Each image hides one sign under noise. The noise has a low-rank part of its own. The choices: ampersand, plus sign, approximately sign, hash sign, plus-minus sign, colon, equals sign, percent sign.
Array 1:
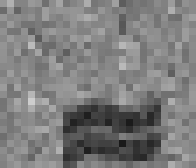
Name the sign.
approximately sign
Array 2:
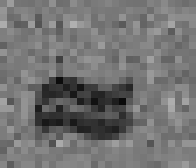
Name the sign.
approximately sign
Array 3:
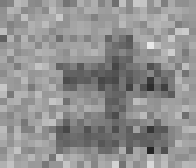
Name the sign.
plus-minus sign
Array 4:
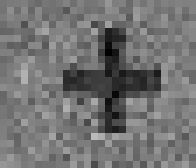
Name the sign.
plus sign
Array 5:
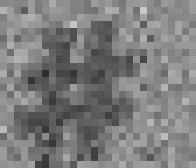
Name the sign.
hash sign
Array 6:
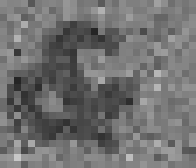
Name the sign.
ampersand
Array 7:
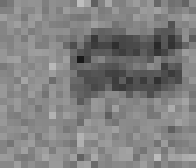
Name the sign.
approximately sign
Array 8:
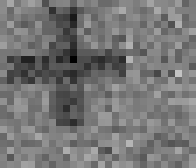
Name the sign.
plus sign
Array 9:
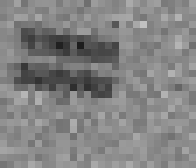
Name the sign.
equals sign
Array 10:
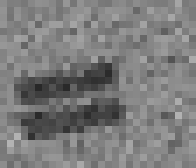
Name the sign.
equals sign
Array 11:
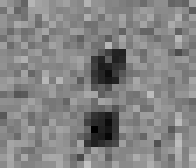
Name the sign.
colon
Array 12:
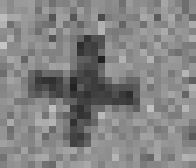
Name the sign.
plus sign
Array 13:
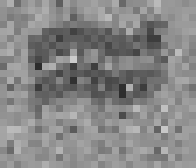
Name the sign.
approximately sign
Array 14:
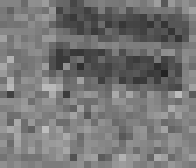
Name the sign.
equals sign
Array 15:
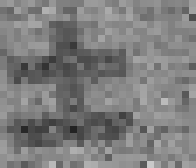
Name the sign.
plus-minus sign
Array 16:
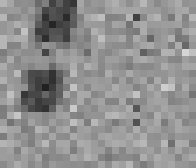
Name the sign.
colon
